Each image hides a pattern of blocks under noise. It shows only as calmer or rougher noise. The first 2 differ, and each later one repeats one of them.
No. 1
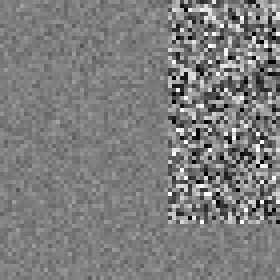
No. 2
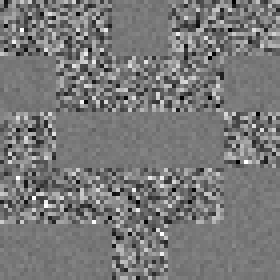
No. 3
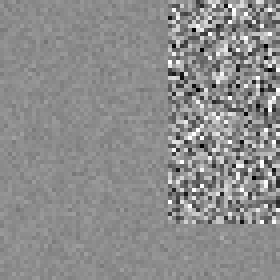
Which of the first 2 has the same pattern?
1
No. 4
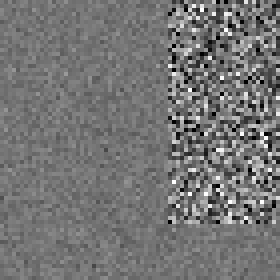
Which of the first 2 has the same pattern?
1
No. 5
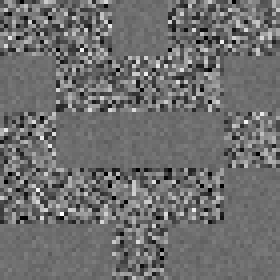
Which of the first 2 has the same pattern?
2
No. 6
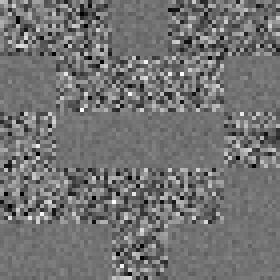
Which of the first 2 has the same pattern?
2
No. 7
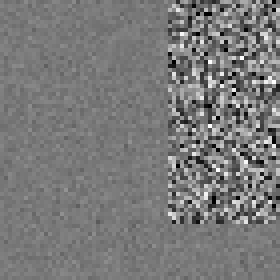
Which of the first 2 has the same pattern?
1
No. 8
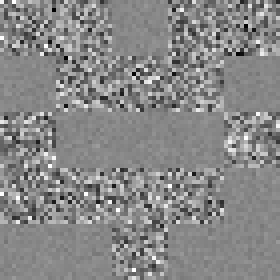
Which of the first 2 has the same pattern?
2
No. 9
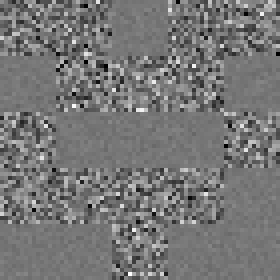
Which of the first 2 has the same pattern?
2
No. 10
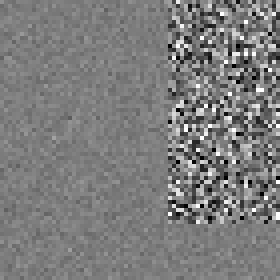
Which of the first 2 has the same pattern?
1
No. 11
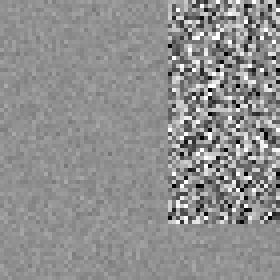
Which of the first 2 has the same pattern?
1
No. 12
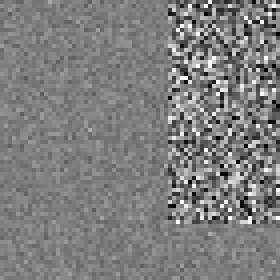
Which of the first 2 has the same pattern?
1
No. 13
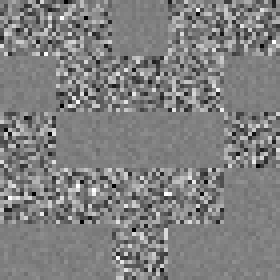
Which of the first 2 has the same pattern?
2
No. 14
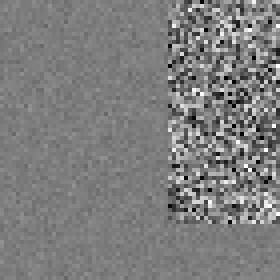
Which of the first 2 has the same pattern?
1
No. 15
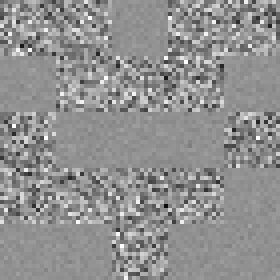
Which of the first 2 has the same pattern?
2
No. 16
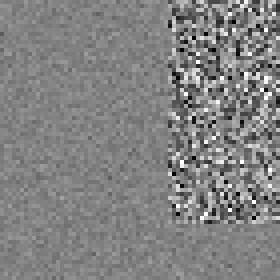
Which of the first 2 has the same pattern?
1
